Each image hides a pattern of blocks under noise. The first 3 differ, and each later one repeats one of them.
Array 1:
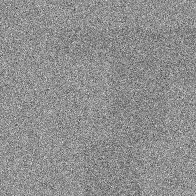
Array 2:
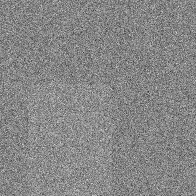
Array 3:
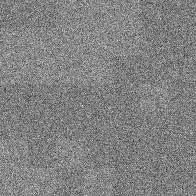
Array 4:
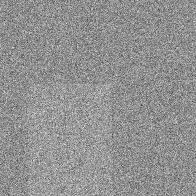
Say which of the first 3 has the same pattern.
2
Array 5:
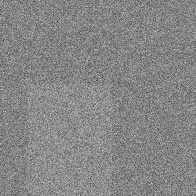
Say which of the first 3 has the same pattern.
2
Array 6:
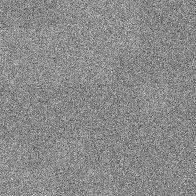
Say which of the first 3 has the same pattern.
3
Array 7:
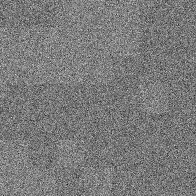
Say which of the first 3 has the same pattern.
3
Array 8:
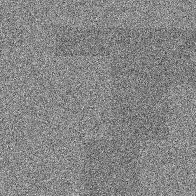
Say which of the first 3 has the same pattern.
1
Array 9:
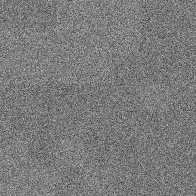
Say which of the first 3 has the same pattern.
3
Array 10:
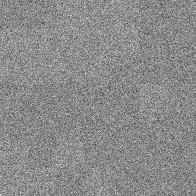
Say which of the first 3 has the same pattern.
3
